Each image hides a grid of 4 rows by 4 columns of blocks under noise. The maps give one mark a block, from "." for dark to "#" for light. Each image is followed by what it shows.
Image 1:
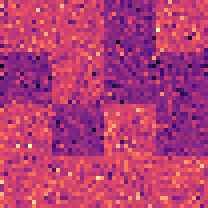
# # . #
. # . .
# . # .
# # # #
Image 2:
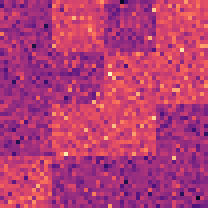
. # . #
. . # #
. # # .
# . . .
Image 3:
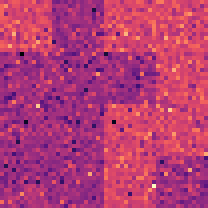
# . # #
. . . #
. . # #
. . # .
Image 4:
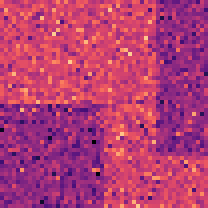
# # # .
# # # .
. . # .
. . # #
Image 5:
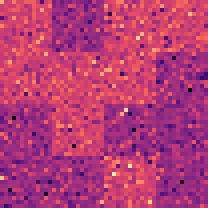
# . # #
# # # .
. # . .
. . # .
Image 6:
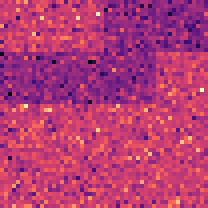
# # . .
. . . #
# # # #
# # # #
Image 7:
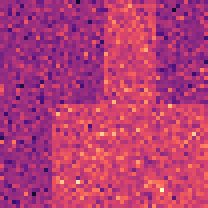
. . # .
. . # .
. # # #
. # # #
